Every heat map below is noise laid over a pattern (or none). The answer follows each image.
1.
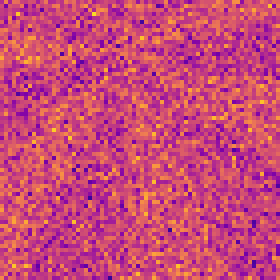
spokes from one point
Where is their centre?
top middle
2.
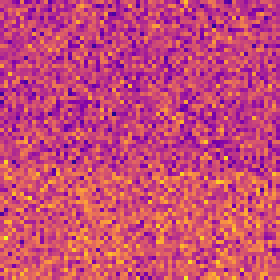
a sharp edge
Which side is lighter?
bottom
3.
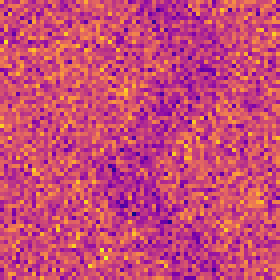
a wavy band
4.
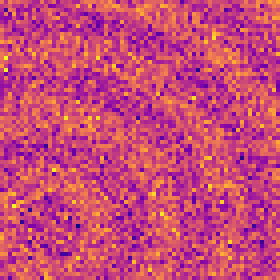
rings round one point
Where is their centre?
bottom left
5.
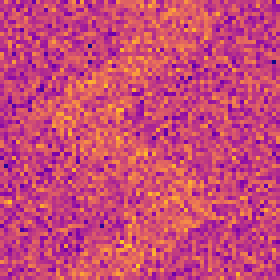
a wavy band
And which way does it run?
top to bottom
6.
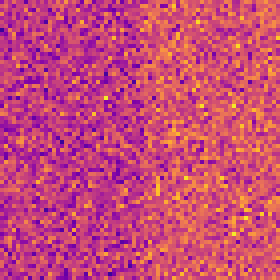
a sharp edge
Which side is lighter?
right
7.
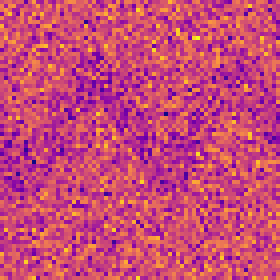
a wavy band
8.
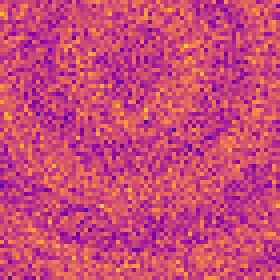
rings round one point
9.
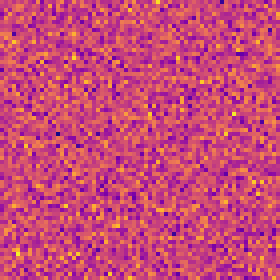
only noise
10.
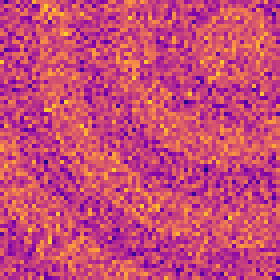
rings round one point
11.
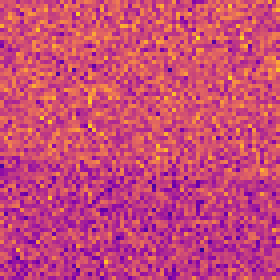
a sharp edge
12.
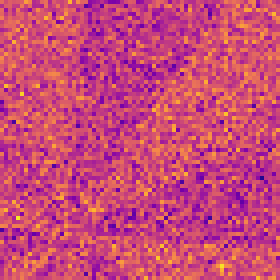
spokes from one point
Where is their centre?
bottom left
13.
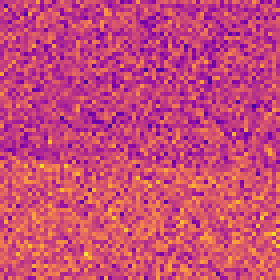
a sharp edge
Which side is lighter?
bottom
